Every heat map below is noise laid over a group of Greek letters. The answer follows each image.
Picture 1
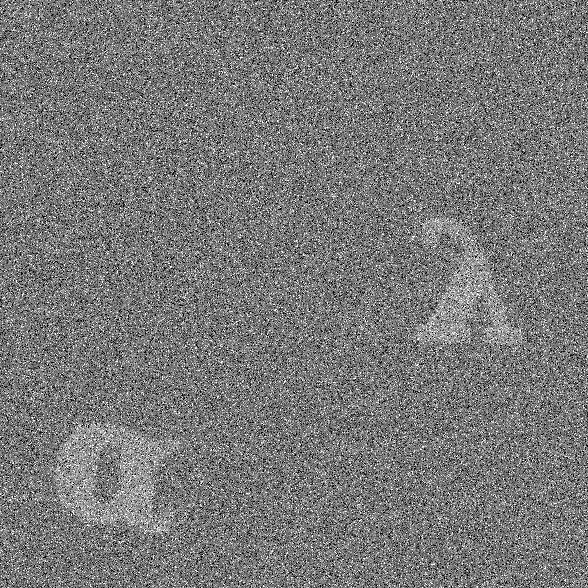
middle right: light lambda; bottom left: light alpha
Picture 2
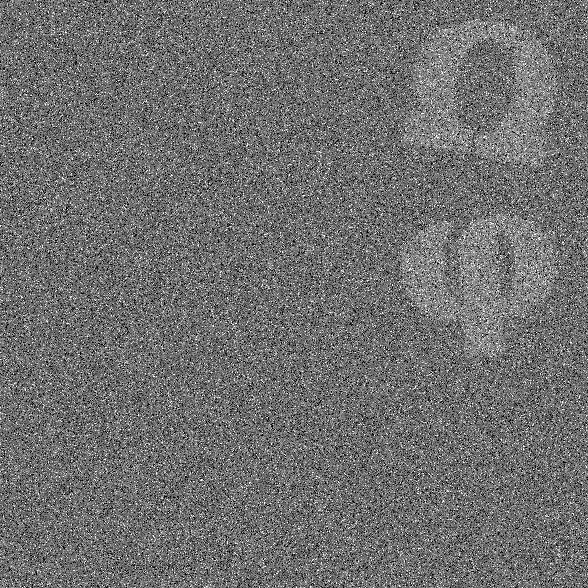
top right: light omega; middle right: light phi
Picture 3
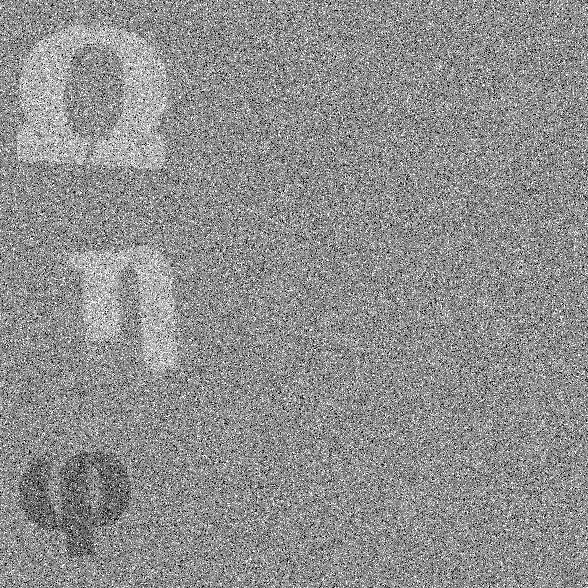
top left: light omega; middle left: light eta; bottom left: dark phi
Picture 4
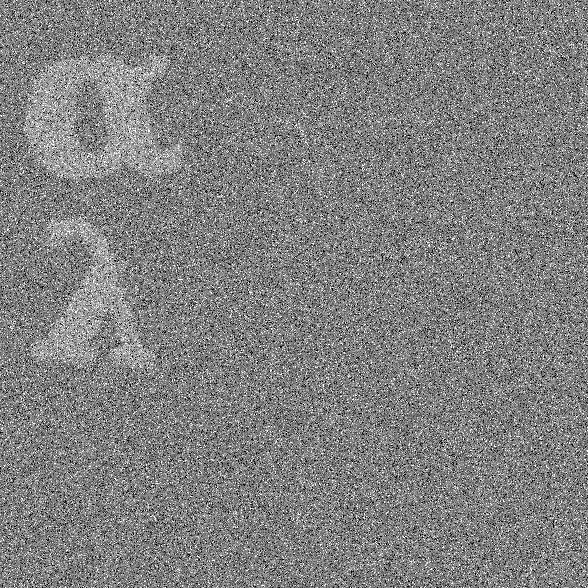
top left: light alpha; middle left: light lambda
